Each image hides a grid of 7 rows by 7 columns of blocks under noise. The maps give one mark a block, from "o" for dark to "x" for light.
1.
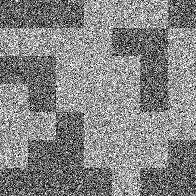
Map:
o o o x x x o
x x x x o o x
o o x x x o x
x o x x x o x
x x o x x x x
x o o x x x o
o o o o x o o
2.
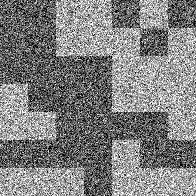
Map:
o o x x o x o
o o x x x o x
o o o o x x x
x o o o x x x
x x o o o o x
o o o o x o o
x x x o x x x
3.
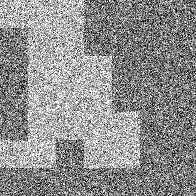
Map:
x x x o o o o
o x x o o o o
o x x x o o o
o x x x o o o
o x x x x o o
x x o x x o o
o o o o o o o
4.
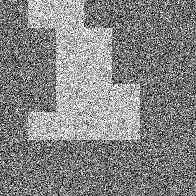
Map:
o x x o o o o
o o x x o o o
o o x x o o o
o o x x x o o
o x x x x o o
o o o o o o o
o o o o o o o
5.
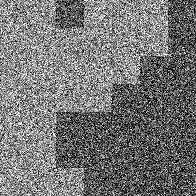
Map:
x x o x x x o
x x x x x x o
x x x x x o o
x x x x o o o
x x o o o o o
x x o o o o o
x x x o o o o
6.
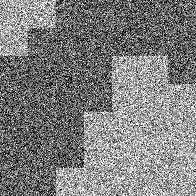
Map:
x x o o o o o
x o o o o o o
o o o o x x o
o o o o x x x
o o o x x x x
o o o x x x x
o o x x x x x
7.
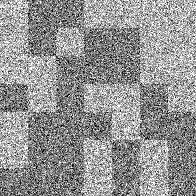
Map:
x o o x x x x
x o x o o x x
x x o o o x x
o x o x x o x
x o o o x o o
x o o x o x o
o o o x o x o
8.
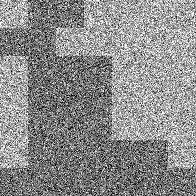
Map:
x o o x x x x
o o x x x x x
x o o o x x x
x o o o x x x
x o o o x x x
x o o o o o x
o o o o o o o
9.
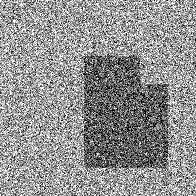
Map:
x x x x x x x
x x x x x x x
x x x o o x x
x x x o o o x
x x x o o o x
x x x o o o x
x x x x x x x
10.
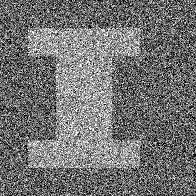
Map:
o o o o o o o
o x x x x o o
o o x x o o o
o o x x o o o
o o x x o o o
o x x x x o o
o o o o o o o
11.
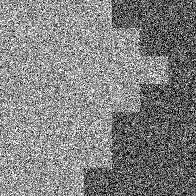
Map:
x x x x o o o
x x x x x o o
x x x x x x o
x x x x x o o
x x x x o o o
x x x x o o o
x x x o o o o
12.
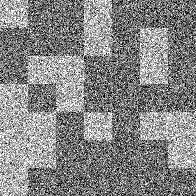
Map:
x o o x o o o
o o o x o x o
o x x o o x o
x o x o o o o
x x o x o x x
x x o o o o x
x o o o o o o
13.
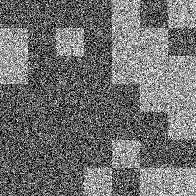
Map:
o o o o x o x
x o x o x x o
x o o o x x x
o o o o o x x
o o o o o o x
o o o o x o o
o o o x o x x
